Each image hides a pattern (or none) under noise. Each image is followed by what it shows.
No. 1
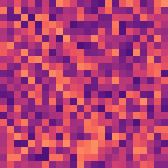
only noise
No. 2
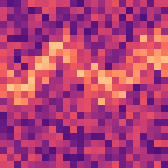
a wavy band
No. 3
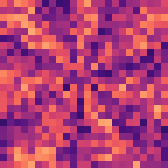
spokes from one point
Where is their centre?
centre
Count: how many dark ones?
7
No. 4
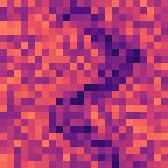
a wavy band
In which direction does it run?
top to bottom
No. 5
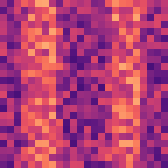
vertical stripes
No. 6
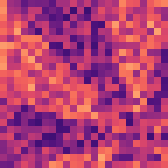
spokes from one point
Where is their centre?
bottom right
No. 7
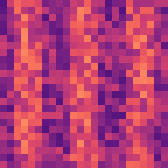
vertical stripes
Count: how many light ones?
3
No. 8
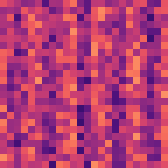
vertical stripes
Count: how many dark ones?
5
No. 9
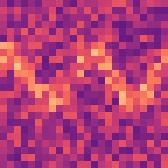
a wavy band
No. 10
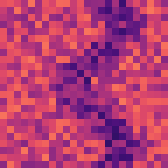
a wavy band
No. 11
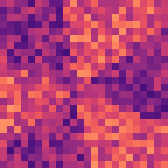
spokes from one point
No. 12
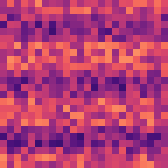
horizontal stripes
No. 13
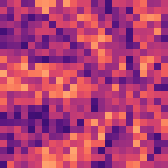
spokes from one point
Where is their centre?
middle right
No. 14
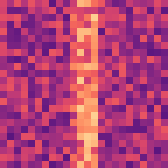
one vertical stripe
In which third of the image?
middle
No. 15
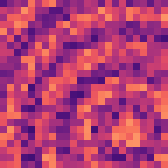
rings round one point
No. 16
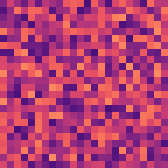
only noise
